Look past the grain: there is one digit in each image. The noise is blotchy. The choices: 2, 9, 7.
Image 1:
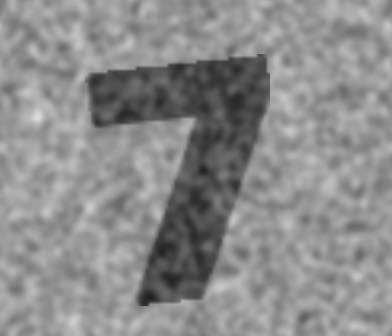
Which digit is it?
7
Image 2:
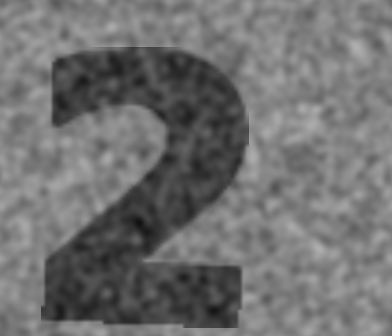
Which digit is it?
2
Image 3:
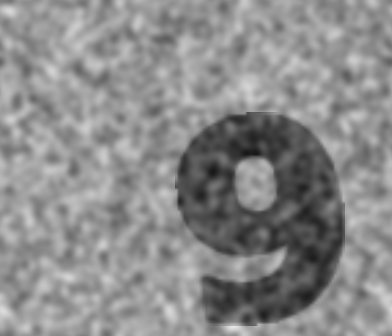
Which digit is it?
9
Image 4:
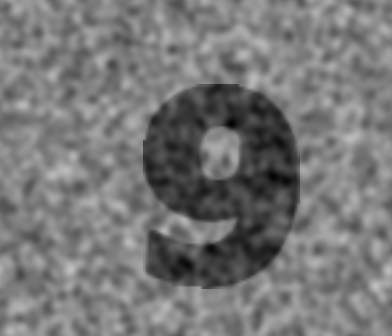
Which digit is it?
9
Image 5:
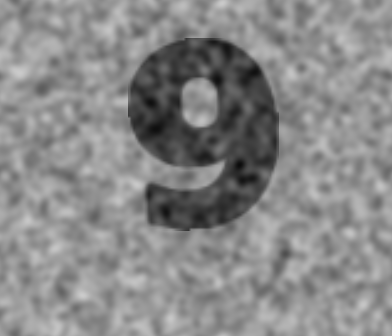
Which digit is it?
9
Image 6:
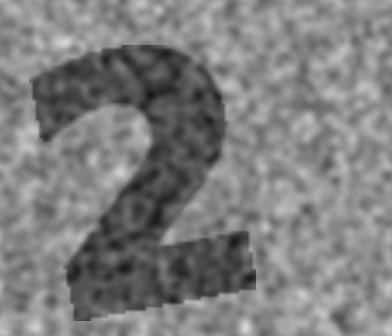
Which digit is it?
2
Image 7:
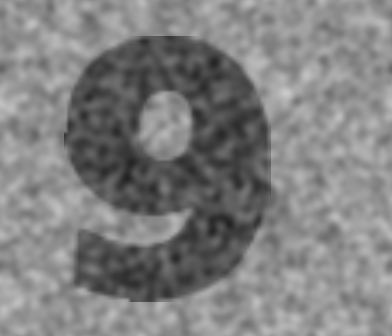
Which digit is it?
9
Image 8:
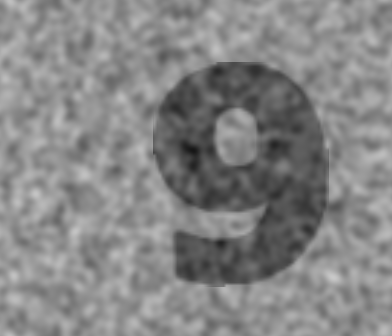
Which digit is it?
9
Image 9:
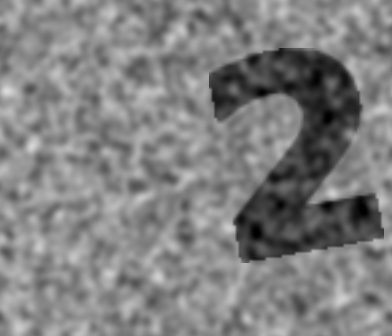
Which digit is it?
2
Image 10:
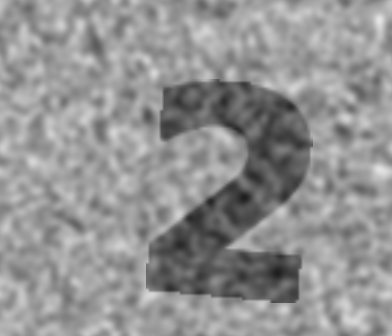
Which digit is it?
2
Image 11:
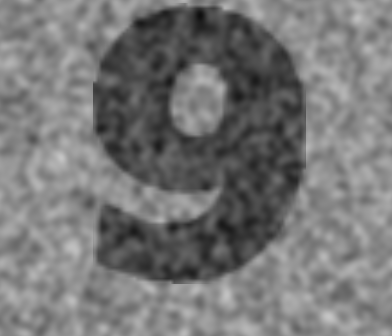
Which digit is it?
9
